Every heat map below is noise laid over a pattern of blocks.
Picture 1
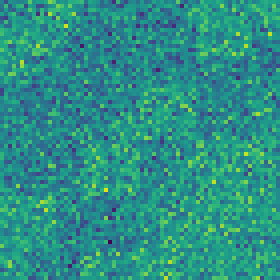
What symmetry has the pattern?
mirrored about the diagonal from the top left
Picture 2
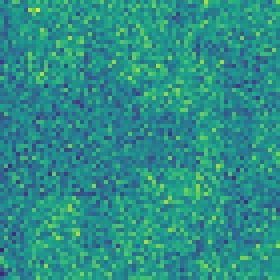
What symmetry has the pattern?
top and bottom mirror each other
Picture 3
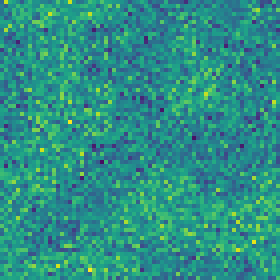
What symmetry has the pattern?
mirrored about the diagonal from the bottom left
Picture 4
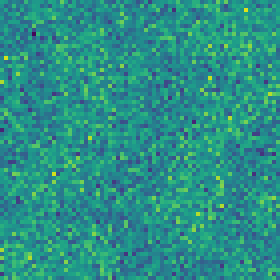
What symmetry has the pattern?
the same after a half turn
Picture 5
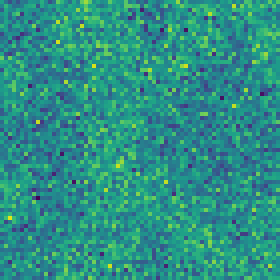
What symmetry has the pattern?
top and bottom mirror each other
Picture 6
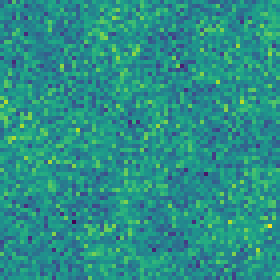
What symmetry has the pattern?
top and bottom mirror each other
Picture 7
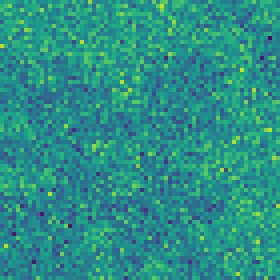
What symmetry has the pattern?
mirrored about the diagonal from the bottom left
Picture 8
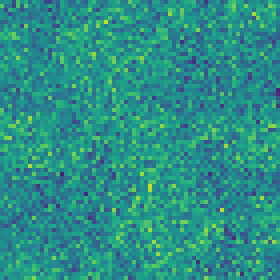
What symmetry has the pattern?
the same after a half turn
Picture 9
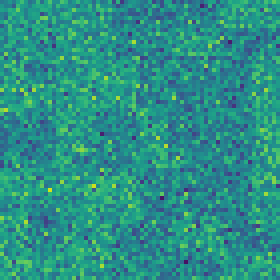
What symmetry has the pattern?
top and bottom mirror each other
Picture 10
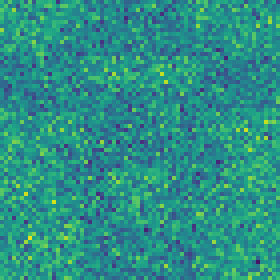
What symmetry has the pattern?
left and right mirror each other
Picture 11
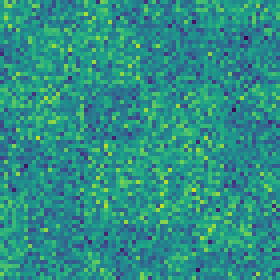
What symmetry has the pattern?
mirrored about the diagonal from the top left
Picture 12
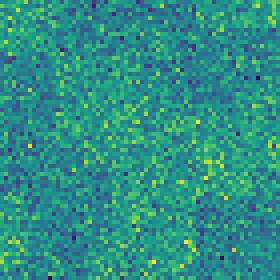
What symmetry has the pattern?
mirrored about the diagonal from the top left
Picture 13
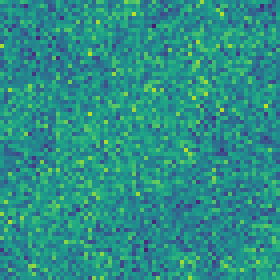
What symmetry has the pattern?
mirrored about the diagonal from the top left
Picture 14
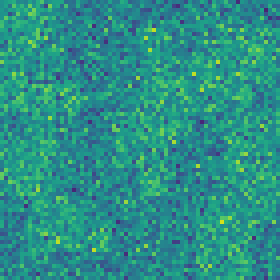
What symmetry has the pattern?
no symmetry
